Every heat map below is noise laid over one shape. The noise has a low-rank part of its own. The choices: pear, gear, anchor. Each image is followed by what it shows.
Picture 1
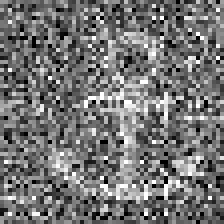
anchor
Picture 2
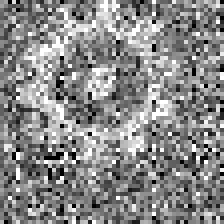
gear
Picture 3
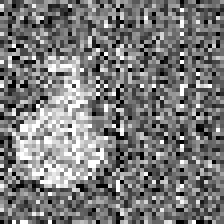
pear
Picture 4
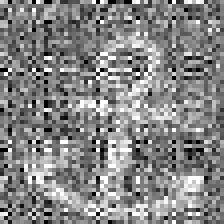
anchor
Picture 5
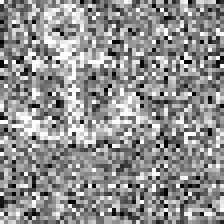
anchor
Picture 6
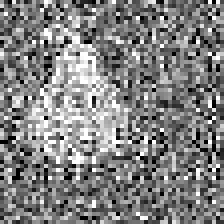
pear
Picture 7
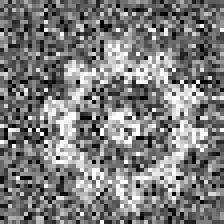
gear
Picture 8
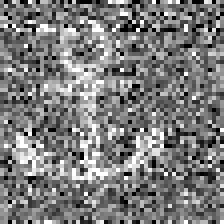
anchor
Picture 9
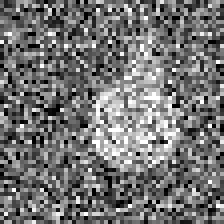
pear
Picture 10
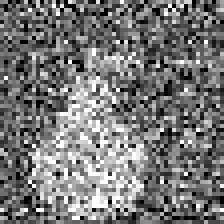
pear
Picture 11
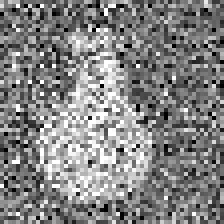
pear
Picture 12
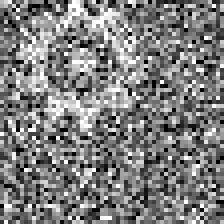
gear
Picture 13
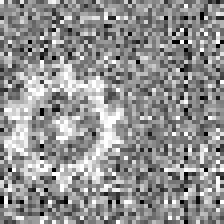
gear
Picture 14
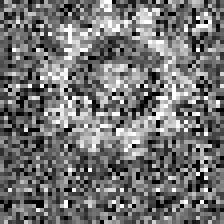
gear
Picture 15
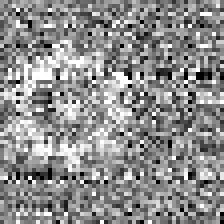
gear
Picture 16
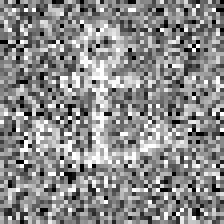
anchor
